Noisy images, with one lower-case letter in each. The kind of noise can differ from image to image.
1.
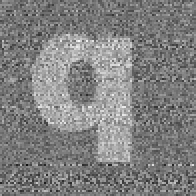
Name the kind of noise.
rows of uneven size
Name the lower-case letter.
q
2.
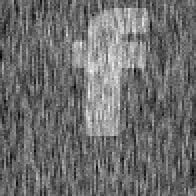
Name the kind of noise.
streaked along the columns
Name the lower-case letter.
f
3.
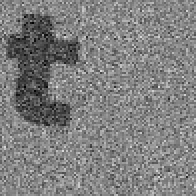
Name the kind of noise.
low rank plus noise
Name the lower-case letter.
t
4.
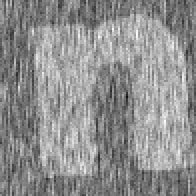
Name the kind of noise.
streaked along the columns
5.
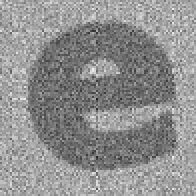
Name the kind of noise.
low rank plus noise
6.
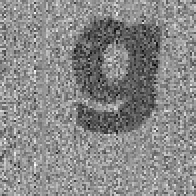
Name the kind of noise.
columns of uneven size
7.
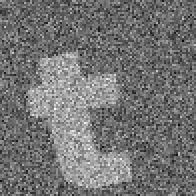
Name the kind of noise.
independent entries
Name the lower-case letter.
t
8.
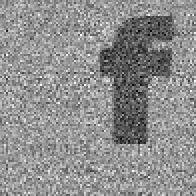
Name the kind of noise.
low rank plus noise
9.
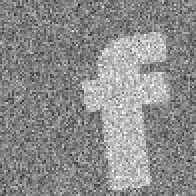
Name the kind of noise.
independent entries
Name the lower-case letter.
f
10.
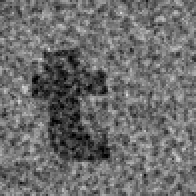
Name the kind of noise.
blotchy
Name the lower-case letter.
t
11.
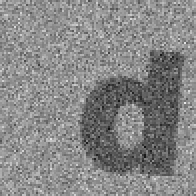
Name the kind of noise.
independent entries
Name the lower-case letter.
d
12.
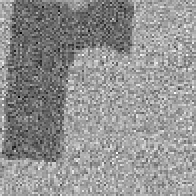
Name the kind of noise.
low rank plus noise
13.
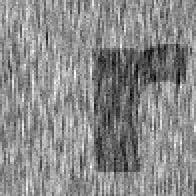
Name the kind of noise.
streaked along the columns
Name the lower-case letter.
r
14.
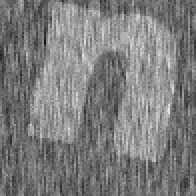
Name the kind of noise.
streaked along the columns
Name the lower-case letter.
n
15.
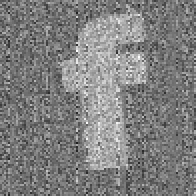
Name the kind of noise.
columns of uneven size
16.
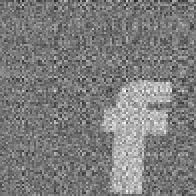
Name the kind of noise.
low rank plus noise
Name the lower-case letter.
f
